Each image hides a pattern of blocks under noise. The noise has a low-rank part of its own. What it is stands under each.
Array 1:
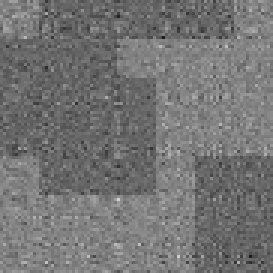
no symmetry
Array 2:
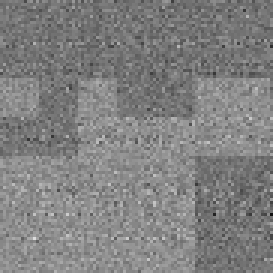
no symmetry
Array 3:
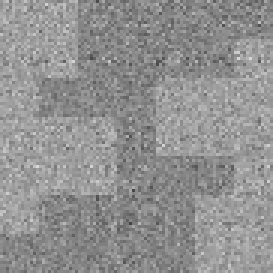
the same after a half turn
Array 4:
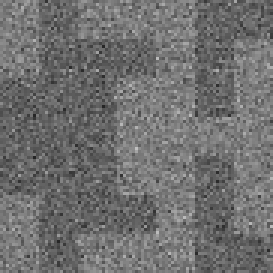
top and bottom mirror each other
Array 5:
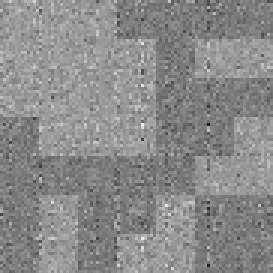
mirrored about the diagonal from the top left
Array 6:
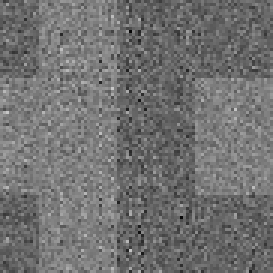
top and bottom mirror each other
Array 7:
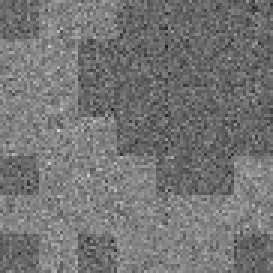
mirrored about the diagonal from the bottom left
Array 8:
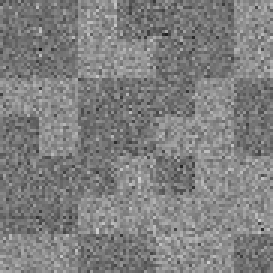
mirrored about the diagonal from the top left
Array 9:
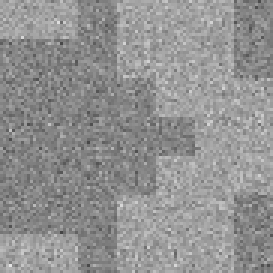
top and bottom mirror each other
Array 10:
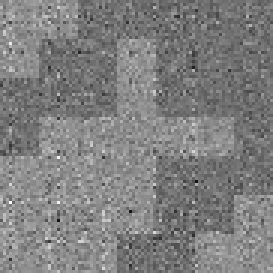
mirrored about the diagonal from the bottom left
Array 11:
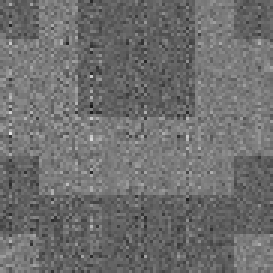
left and right mirror each other
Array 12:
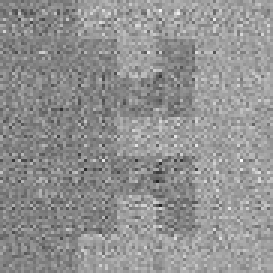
top and bottom mirror each other
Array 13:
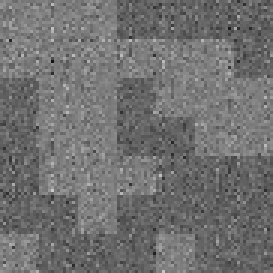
no symmetry
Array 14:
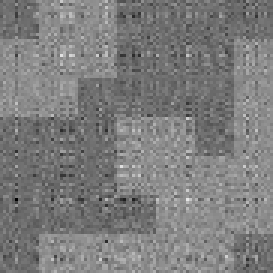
mirrored about the diagonal from the top left
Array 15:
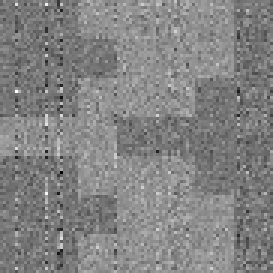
top and bottom mirror each other
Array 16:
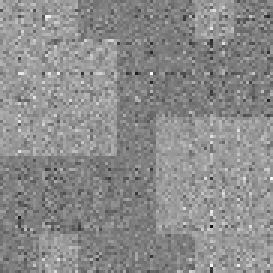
the same after a half turn
